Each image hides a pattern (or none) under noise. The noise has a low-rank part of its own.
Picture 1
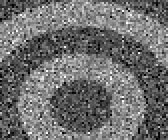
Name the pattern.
rings round one point
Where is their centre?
bottom middle
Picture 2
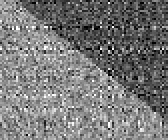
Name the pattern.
a sharp edge
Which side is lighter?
bottom left
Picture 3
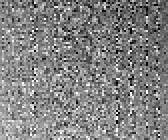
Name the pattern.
a smooth slope
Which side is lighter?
bottom left
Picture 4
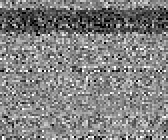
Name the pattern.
one horizontal stripe
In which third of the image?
top
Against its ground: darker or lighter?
darker
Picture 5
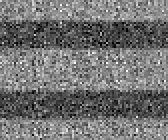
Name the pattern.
horizontal stripes
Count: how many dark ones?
2
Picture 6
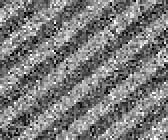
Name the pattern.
diagonal stripes
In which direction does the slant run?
bottom left to top right
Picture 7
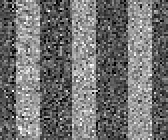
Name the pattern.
vertical stripes
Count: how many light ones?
3
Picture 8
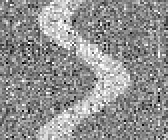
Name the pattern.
a wavy band
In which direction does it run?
top to bottom
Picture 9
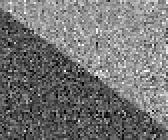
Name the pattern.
a sharp edge
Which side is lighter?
top right
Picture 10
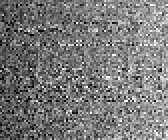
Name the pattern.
a smooth slope
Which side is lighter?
right
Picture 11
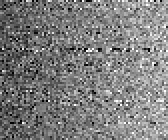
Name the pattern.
a smooth slope
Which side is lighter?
right
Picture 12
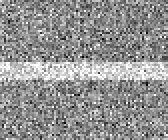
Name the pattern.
one horizontal stripe
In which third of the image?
middle
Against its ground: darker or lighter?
lighter
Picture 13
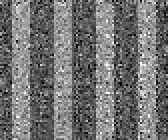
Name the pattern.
vertical stripes
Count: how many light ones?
4
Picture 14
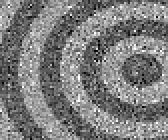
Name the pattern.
rings round one point
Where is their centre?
middle right
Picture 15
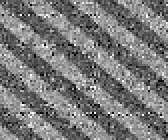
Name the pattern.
diagonal stripes
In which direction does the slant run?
top left to bottom right
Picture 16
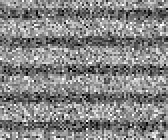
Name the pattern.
horizontal stripes
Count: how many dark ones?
5
